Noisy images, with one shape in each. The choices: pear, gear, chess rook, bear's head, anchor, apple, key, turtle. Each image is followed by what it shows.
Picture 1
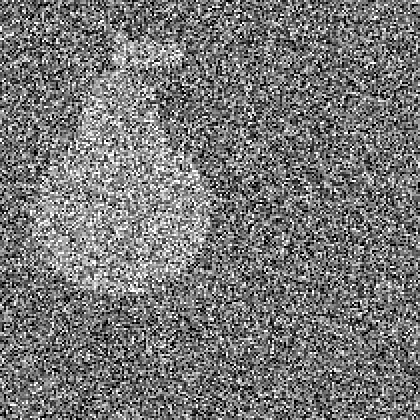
pear
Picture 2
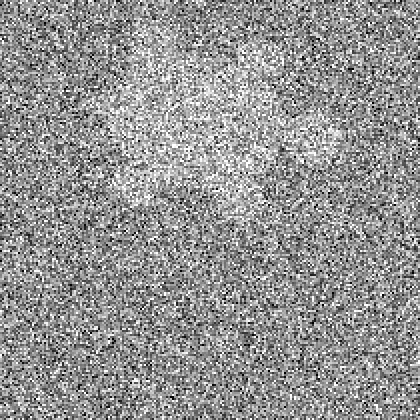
turtle
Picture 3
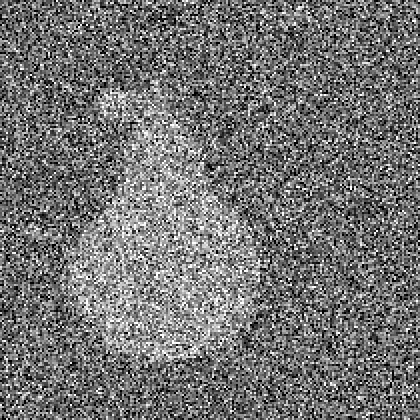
pear
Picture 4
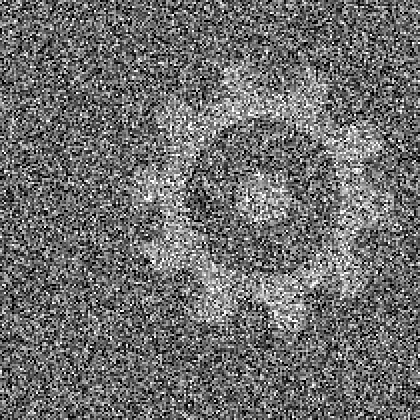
gear
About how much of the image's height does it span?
two thirds
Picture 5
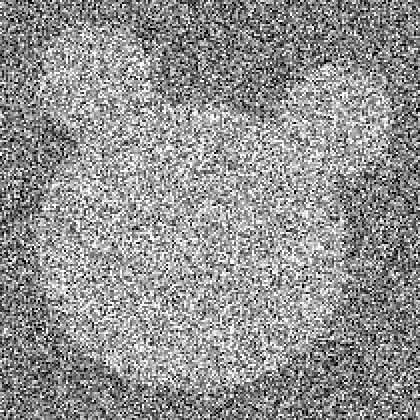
bear's head
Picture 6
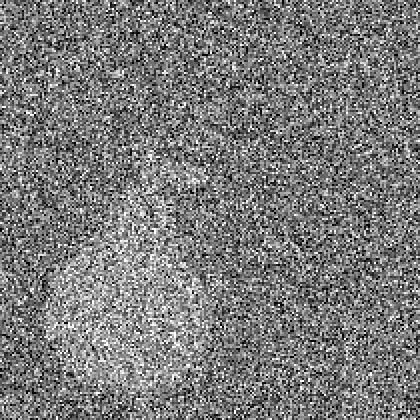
pear
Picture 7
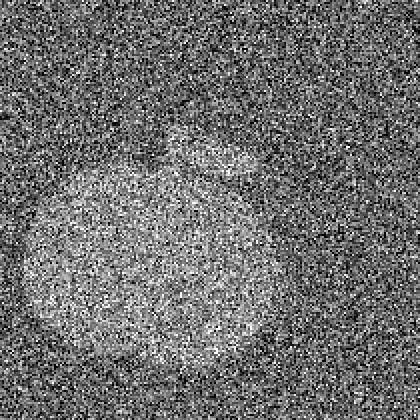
apple
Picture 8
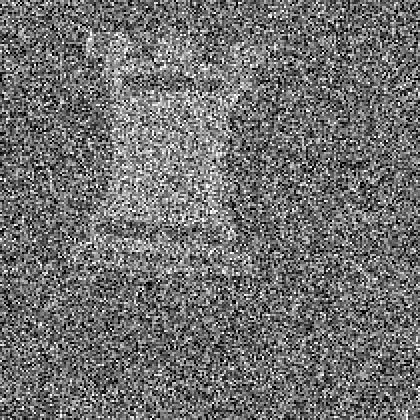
chess rook
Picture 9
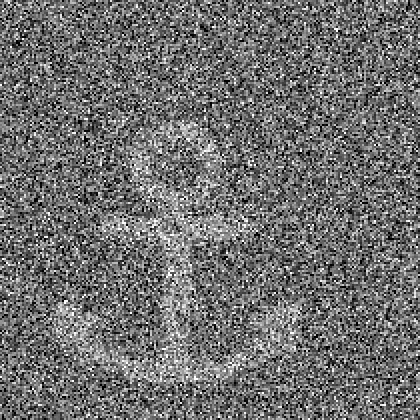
anchor
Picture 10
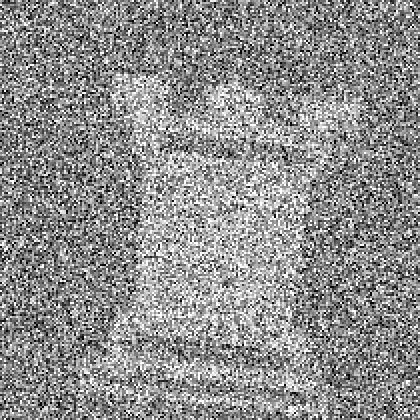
chess rook
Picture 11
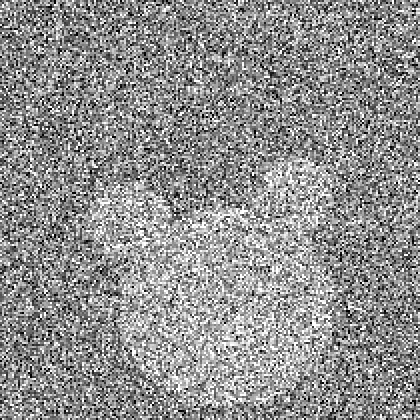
bear's head
